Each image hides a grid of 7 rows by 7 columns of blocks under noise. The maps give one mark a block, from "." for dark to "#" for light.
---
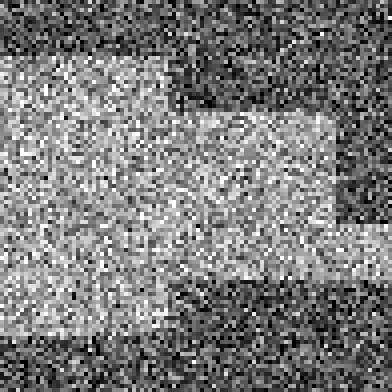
. . . . . . .
# # # . . . .
# # # # # # .
# # # # # # .
# # # # # # #
# # # . . . .
. . . . . . .
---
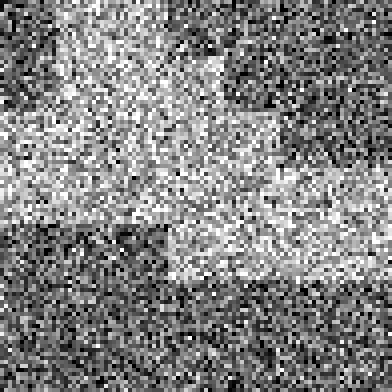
. # # . . . .
. # # # . . .
# # # # # . .
# # # # # # #
. . . # # # #
. . . . . . .
. . . . . . .
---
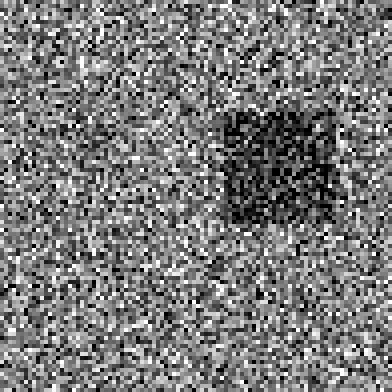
# # # # # # #
# # # # # # #
# # # # . . #
# # # # . . #
# # # # # # #
# # # # # # #
# # # # # # #
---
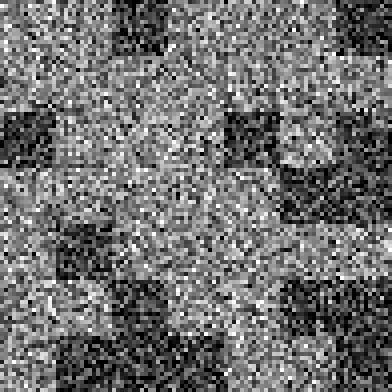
# # . # # # .
# # # # # # #
. # # # . # .
# # # # # . .
# . # # # # #
# # . # # . .
# . . . # # .
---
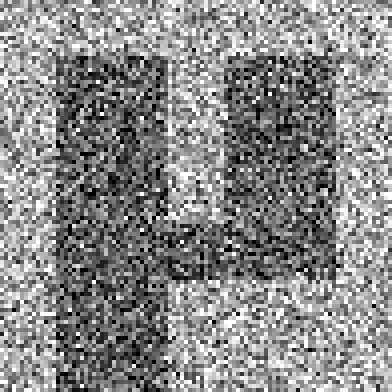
# # # # # # #
# . . # . . #
# . . # . . #
# . . # . . #
# . . . . . #
# . . # # # #
# . . # # # #
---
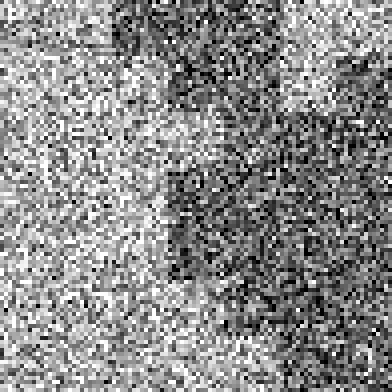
# # . . . # #
# # # . . # .
# # # # . . .
# # # . . . .
# # # . . . .
# # # # . . .
# # # # # . .
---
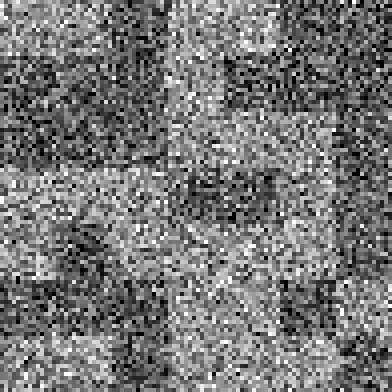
# # . # # . .
. . . # . . .
. . . # # # .
# # # . . # .
# . # # # # .
. . . # # . #
# # . # # # .
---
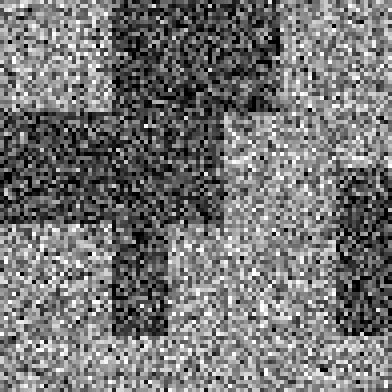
# # . . . # #
# # . . . # #
. . . . # # #
. . . . # # .
# # . # # # .
# # . # # # .
# # # # # # #
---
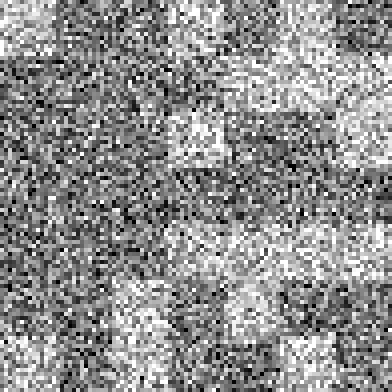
# . . # . # .
. . . . # # #
. . . # . . #
. . . . . . .
. . . # # # #
. . # . # . .
# . # . . # .
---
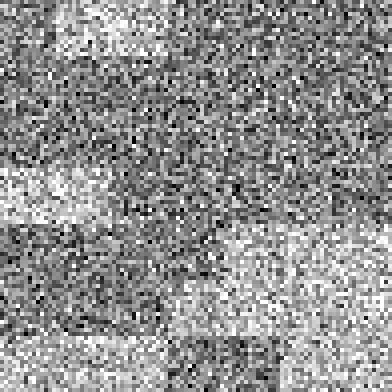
. # # . . . .
. . . . . . .
. . . . . . .
# # . . . . .
. . . . # # #
. . . # # # #
# # # . . # #
